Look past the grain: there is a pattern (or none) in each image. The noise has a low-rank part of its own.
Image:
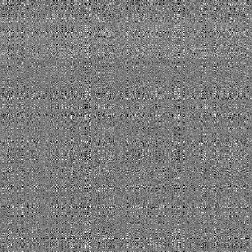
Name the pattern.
one band of rows
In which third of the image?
top
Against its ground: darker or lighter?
lighter
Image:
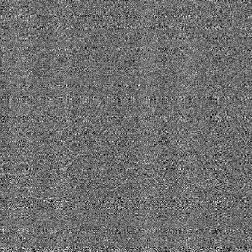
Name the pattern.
bands of columns
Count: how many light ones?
4
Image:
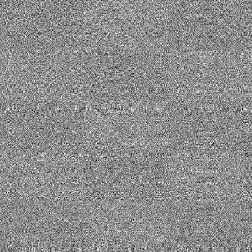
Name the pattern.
a checkerboard
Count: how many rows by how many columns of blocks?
5 by 3
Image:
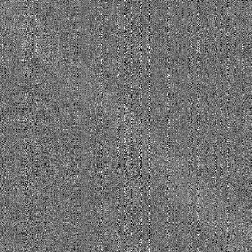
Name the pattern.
a diagonal band
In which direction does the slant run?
top left to bottom right
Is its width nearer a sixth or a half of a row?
a sixth
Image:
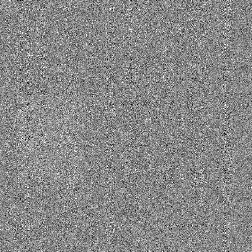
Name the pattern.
one block
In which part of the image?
middle left
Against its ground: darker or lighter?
lighter
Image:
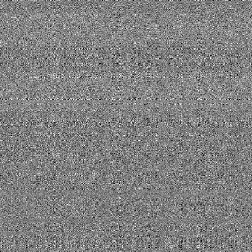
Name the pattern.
bands of rows
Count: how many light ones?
2
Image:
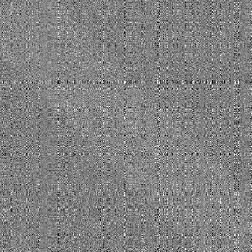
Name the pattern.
a diagonal band
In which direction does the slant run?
top left to bottom right
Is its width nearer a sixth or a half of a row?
a half
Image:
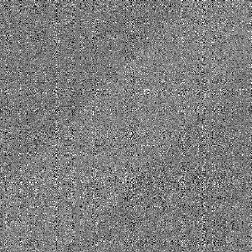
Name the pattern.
a diagonal band
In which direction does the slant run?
bottom left to top right
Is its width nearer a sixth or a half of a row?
a half
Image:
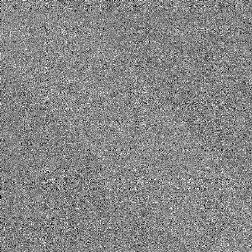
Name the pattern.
a diagonal band
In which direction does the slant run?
top left to bottom right
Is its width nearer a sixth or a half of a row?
a half
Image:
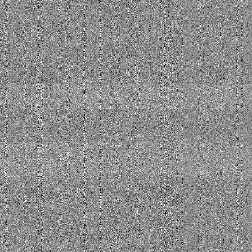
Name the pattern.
bands of rows
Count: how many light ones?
2
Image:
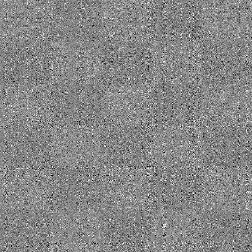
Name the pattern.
a checkerboard
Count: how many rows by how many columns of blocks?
6 by 5
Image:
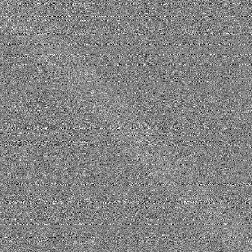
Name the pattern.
a diagonal band
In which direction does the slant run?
top left to bottom right
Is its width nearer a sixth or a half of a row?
a sixth
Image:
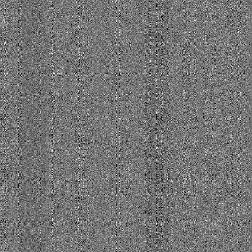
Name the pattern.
bands of columns
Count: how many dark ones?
2
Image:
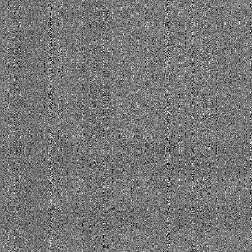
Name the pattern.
bands of rows crossing bands of columns
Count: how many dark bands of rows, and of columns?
2 and 2
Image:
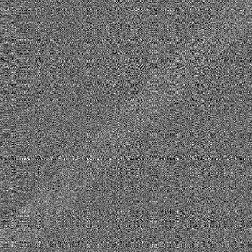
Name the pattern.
a diagonal band
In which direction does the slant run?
bottom left to top right
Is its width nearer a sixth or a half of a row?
a sixth
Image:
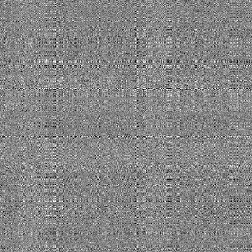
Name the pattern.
bands of rows crossing bands of columns
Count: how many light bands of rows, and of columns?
2 and 2
